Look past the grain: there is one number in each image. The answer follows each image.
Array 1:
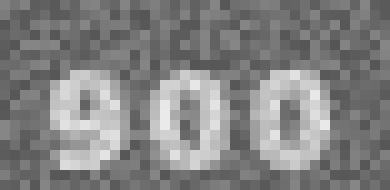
900
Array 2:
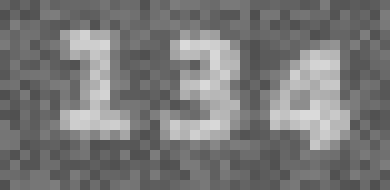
134
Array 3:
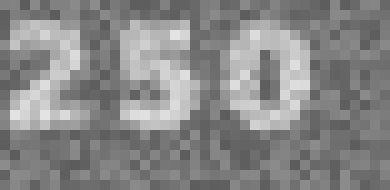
250
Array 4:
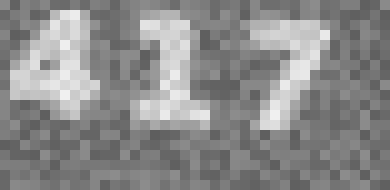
417
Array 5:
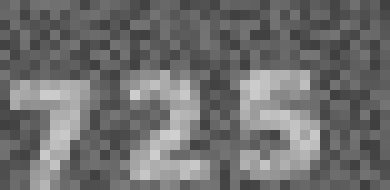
725
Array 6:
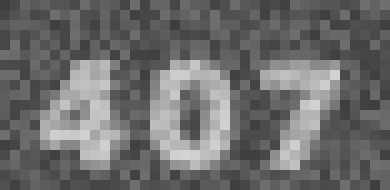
407
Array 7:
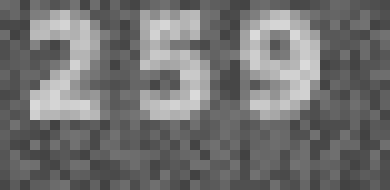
259
